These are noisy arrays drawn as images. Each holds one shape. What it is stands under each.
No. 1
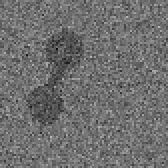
dumbbell
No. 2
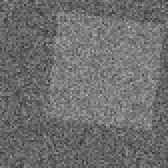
square
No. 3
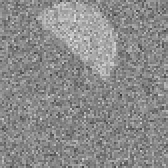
half disc
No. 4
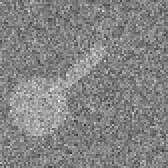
lollipop
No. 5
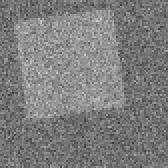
square
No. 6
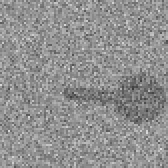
lollipop
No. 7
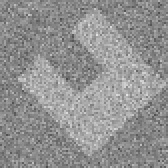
square with a notch
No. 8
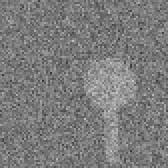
lollipop
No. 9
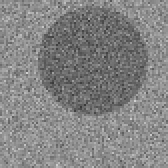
disc
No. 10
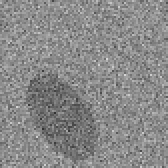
ellipse
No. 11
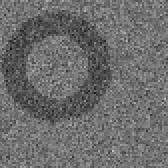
ring
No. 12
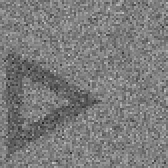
triangle frame
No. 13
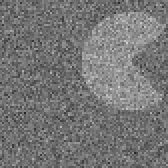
disc with a wedge cut out
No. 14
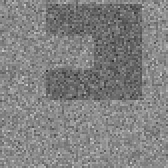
square with a notch
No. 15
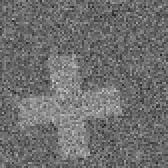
cross
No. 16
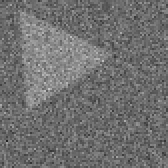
triangle
